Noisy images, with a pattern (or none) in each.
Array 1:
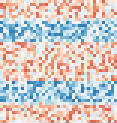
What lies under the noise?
horizontal stripes
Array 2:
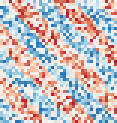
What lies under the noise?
diagonal stripes
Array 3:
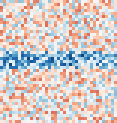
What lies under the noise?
one horizontal stripe
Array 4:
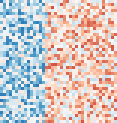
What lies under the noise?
a sharp edge
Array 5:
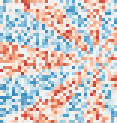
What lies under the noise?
spokes from one point
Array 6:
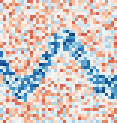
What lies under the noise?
a wavy band
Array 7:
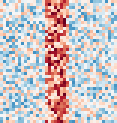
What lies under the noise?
one vertical stripe
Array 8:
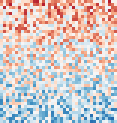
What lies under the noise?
a smooth slope
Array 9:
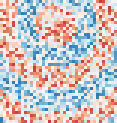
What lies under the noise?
rings round one point
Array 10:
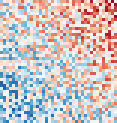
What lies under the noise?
a smooth slope
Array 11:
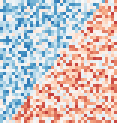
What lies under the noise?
a sharp edge
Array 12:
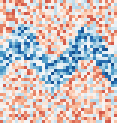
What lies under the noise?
a wavy band
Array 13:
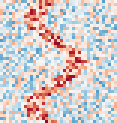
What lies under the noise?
a wavy band
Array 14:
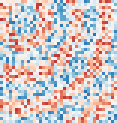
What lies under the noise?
rings round one point
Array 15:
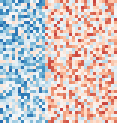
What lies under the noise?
a sharp edge
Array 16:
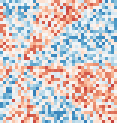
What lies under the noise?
spokes from one point
